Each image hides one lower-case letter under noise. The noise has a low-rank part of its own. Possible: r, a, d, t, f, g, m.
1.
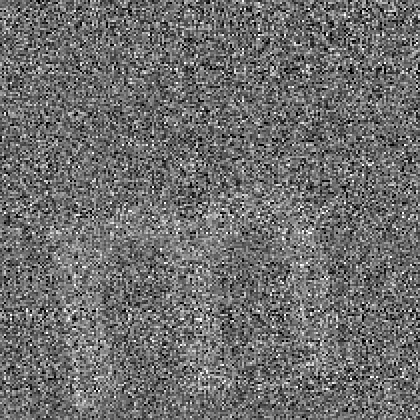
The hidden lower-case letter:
m
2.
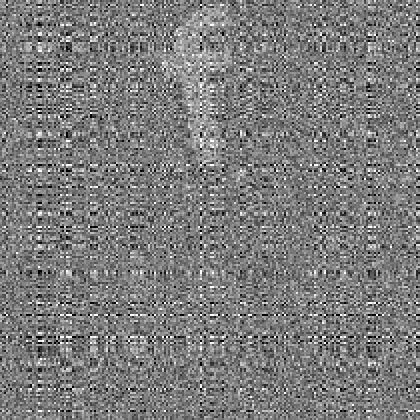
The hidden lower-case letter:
f
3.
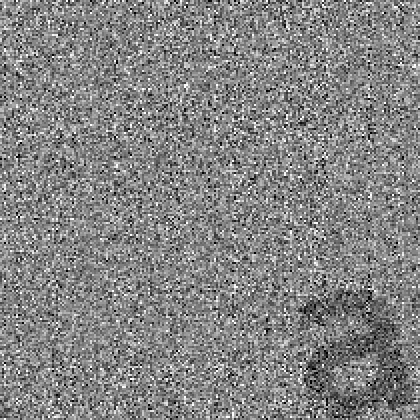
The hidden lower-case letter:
a
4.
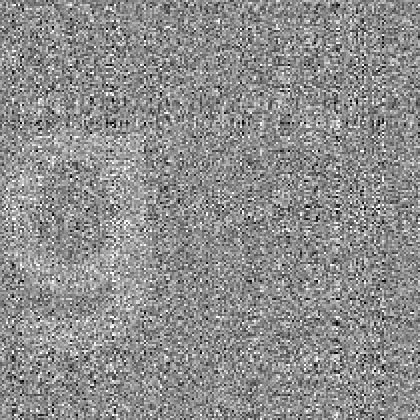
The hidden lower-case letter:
g
